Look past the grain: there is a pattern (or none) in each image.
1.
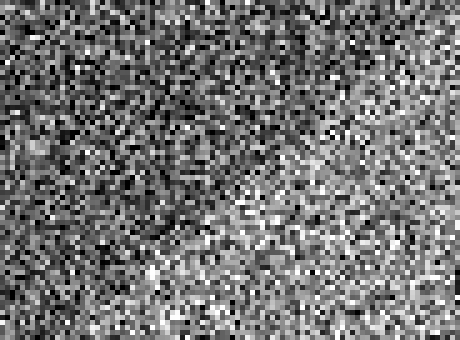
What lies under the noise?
a sharp edge
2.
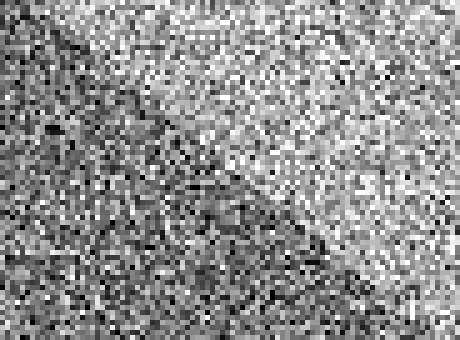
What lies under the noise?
a sharp edge
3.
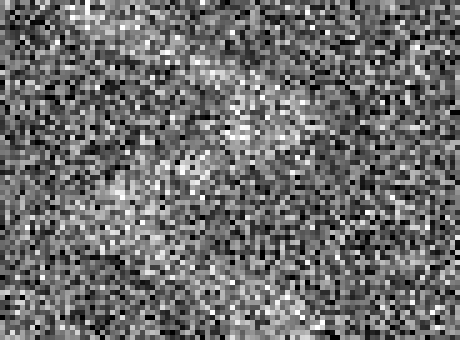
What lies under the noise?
a wavy band
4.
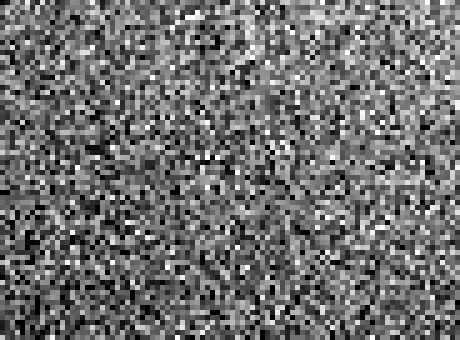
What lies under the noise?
a smooth slope
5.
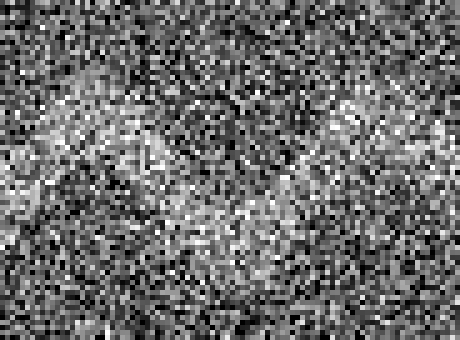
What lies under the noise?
a wavy band
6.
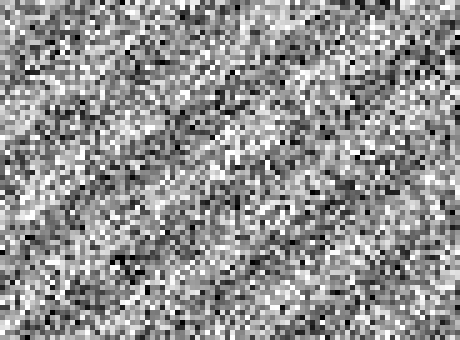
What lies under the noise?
diagonal stripes
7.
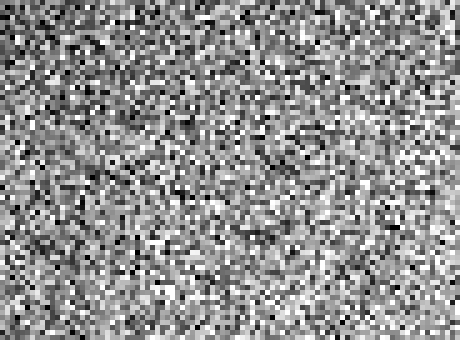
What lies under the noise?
a smooth slope
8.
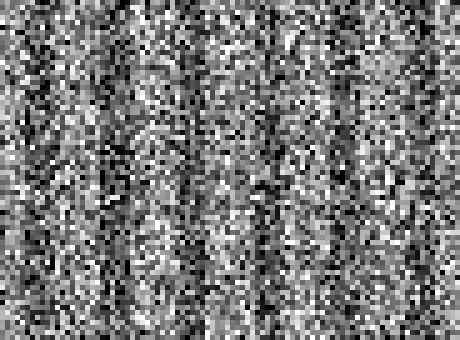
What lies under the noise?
vertical stripes
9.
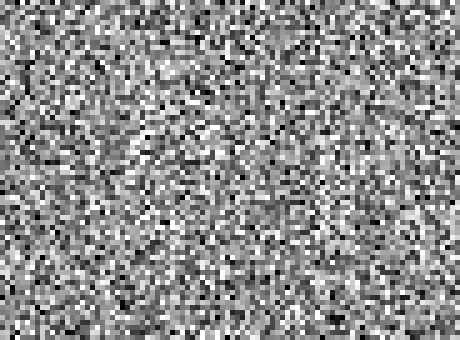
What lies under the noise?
only noise
